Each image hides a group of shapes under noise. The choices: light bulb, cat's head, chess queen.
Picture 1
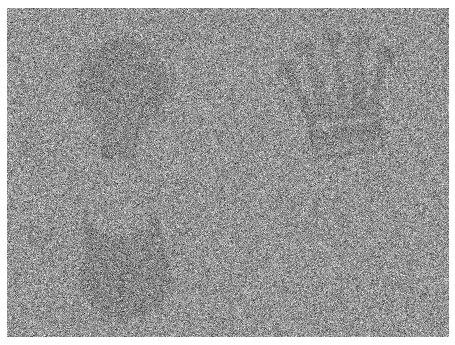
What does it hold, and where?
top left: light bulb; top right: chess queen; bottom left: cat's head
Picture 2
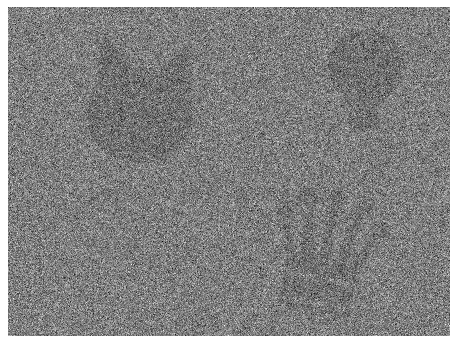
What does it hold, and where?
top left: cat's head; top right: light bulb; bottom right: chess queen
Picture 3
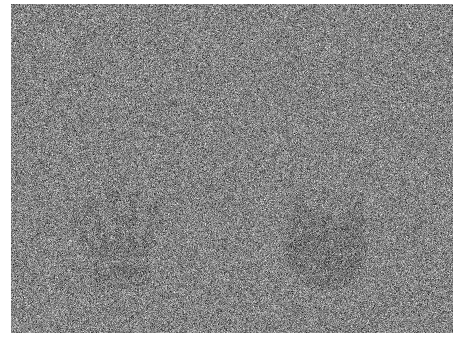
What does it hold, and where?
bottom left: chess queen; bottom right: cat's head
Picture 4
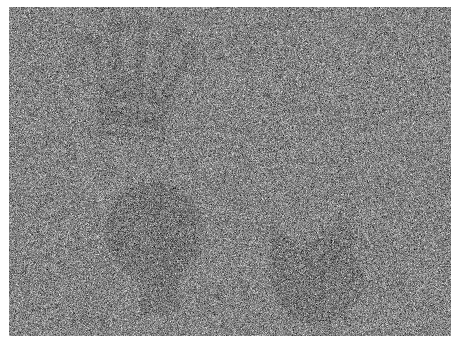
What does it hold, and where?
top left: chess queen; bottom left: light bulb; bottom right: cat's head
